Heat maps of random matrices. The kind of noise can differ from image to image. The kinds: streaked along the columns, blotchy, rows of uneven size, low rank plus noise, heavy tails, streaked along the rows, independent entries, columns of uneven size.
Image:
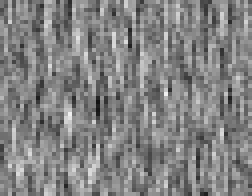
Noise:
streaked along the columns
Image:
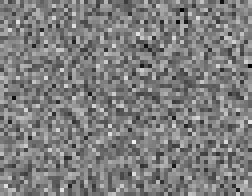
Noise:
independent entries
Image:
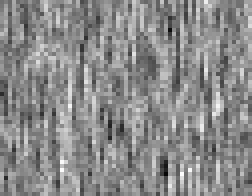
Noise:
streaked along the columns
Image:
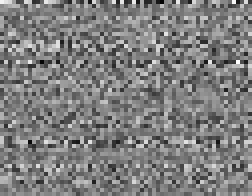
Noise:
rows of uneven size
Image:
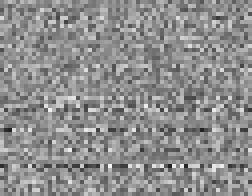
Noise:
rows of uneven size
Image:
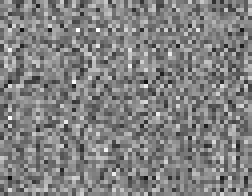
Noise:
low rank plus noise
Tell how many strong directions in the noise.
five to eight
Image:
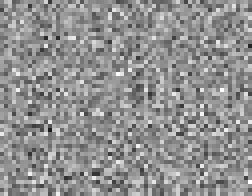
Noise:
low rank plus noise
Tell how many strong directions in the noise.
five to eight
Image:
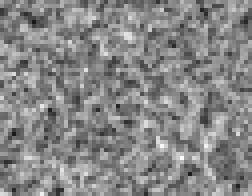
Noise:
blotchy
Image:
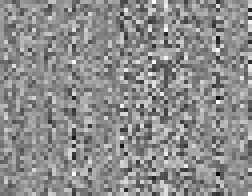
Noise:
columns of uneven size
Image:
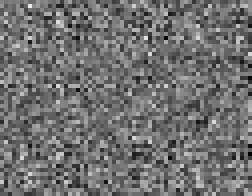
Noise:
low rank plus noise
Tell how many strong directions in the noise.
two
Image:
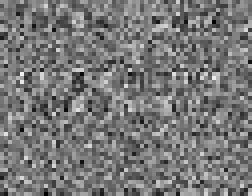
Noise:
low rank plus noise
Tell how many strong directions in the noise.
two
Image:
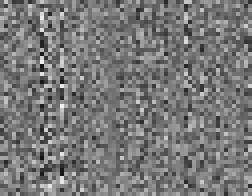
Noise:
columns of uneven size
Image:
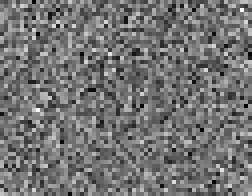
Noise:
independent entries
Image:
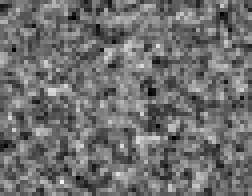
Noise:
blotchy
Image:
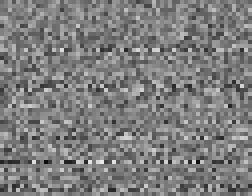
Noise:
rows of uneven size
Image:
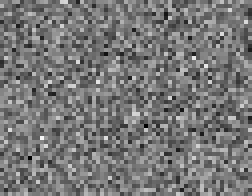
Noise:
independent entries
